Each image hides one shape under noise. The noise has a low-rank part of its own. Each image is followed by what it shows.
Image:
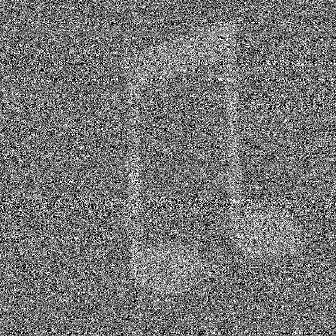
light pair of musical notes
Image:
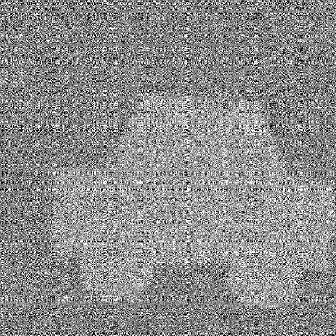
light car
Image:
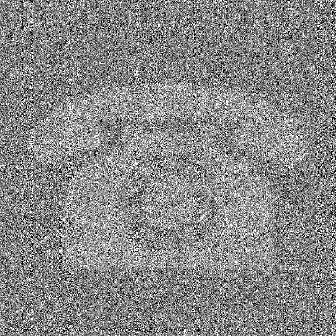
light telephone
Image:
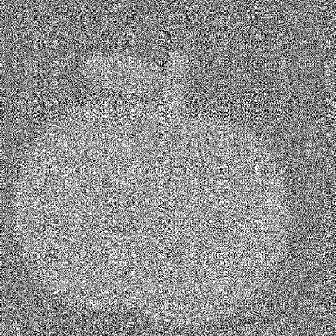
light apple
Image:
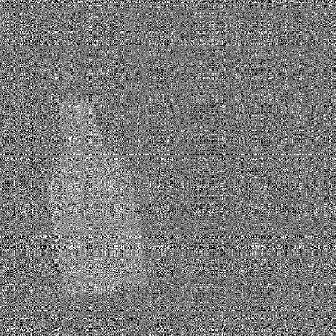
light bottle
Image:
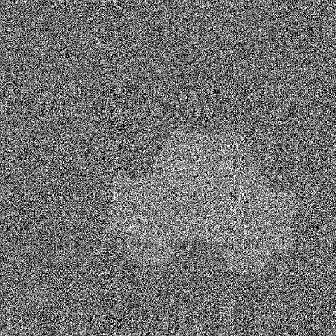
light car
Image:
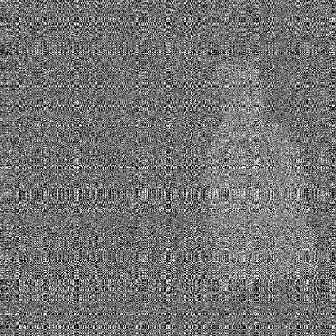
light bottle
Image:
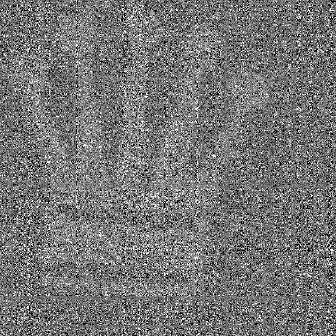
light chess queen
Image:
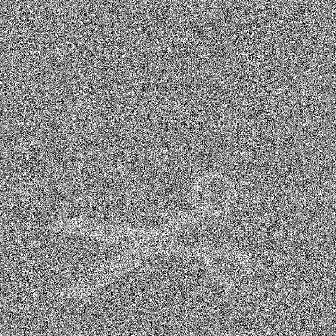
light pair of scissors
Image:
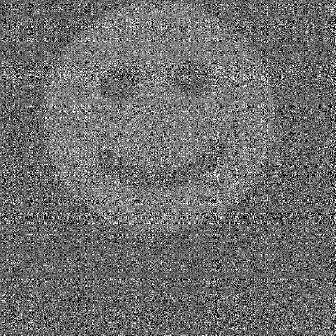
light smiling face
